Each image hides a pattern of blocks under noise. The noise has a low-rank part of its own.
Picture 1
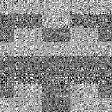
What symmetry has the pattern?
left and right mirror each other
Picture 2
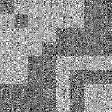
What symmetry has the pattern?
mirrored about the diagonal from the top left
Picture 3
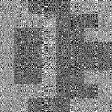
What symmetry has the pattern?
top and bottom mirror each other
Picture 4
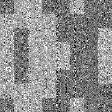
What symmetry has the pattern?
top and bottom mirror each other
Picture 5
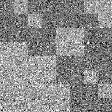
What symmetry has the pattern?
mirrored about the diagonal from the bottom left
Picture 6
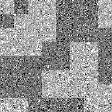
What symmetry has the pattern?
mirrored about the diagonal from the top left
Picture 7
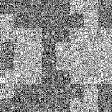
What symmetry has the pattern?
top and bottom mirror each other
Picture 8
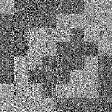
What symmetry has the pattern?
mirrored about the diagonal from the top left
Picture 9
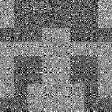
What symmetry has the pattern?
left and right mirror each other
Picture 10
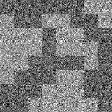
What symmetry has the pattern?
mirrored about the diagonal from the bottom left
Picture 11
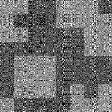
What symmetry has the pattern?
mirrored about the diagonal from the bottom left
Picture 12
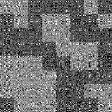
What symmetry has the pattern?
mirrored about the diagonal from the bottom left
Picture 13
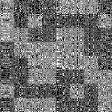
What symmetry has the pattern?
the same after a half turn
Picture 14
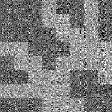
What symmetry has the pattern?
mirrored about the diagonal from the top left
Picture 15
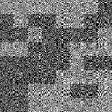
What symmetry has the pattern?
no symmetry
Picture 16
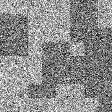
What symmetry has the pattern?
no symmetry
